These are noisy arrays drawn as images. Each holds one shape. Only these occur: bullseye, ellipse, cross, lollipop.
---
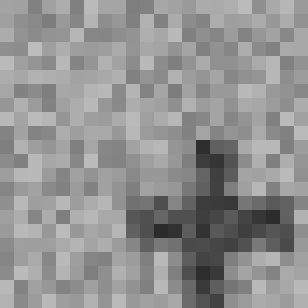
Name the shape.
cross
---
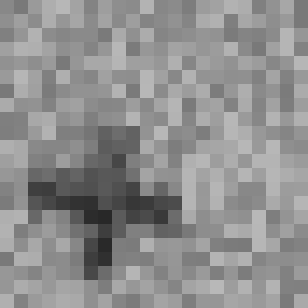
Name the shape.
cross
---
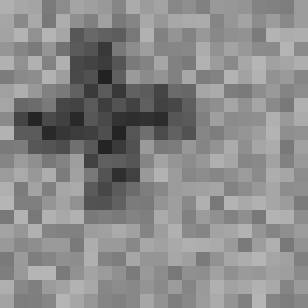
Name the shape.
cross
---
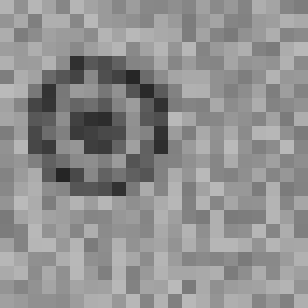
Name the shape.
bullseye
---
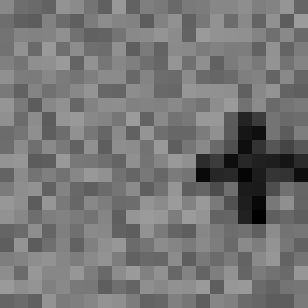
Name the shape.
cross
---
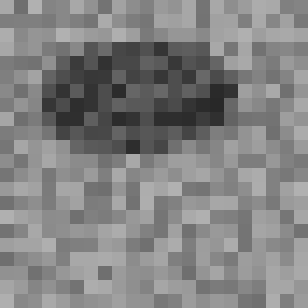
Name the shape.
ellipse
